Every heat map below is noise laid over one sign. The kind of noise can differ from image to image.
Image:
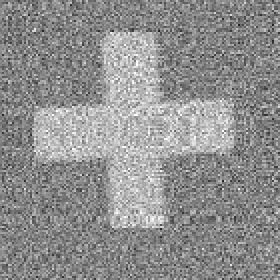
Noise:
low rank plus noise
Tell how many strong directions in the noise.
three or four
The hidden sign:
plus sign
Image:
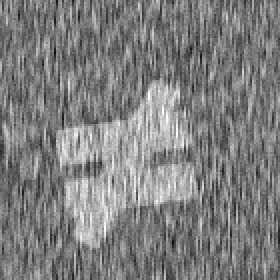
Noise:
streaked along the columns
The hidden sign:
not-equal sign
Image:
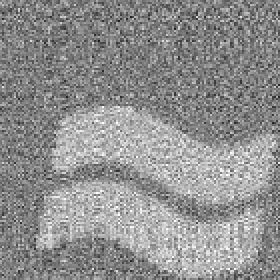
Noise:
low rank plus noise
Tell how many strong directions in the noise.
three or four
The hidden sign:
approximately sign
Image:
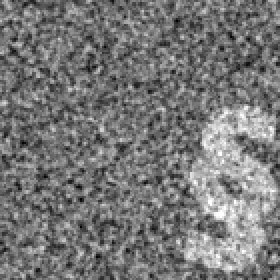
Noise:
blotchy
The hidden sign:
section sign
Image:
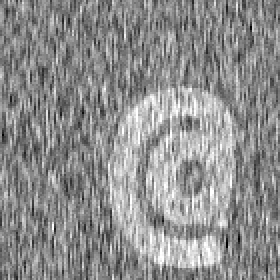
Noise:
streaked along the columns
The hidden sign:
at sign
